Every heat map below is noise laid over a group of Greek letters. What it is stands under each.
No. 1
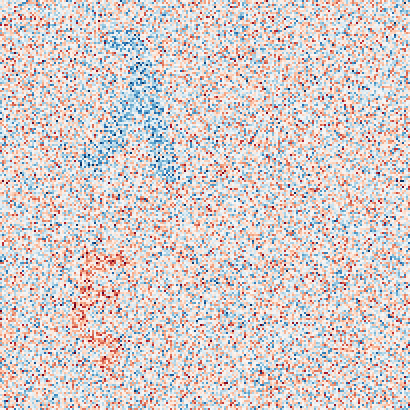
top left: blue lambda; bottom left: red xi
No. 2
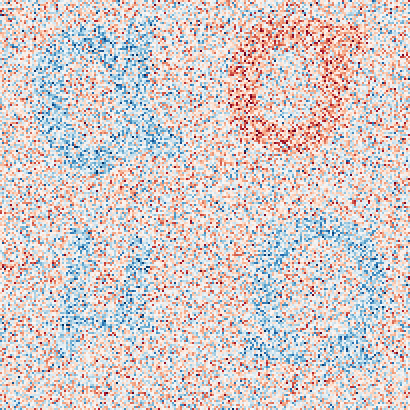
top left: blue alpha; top right: red sigma; bottom left: blue mu; bottom right: blue omega
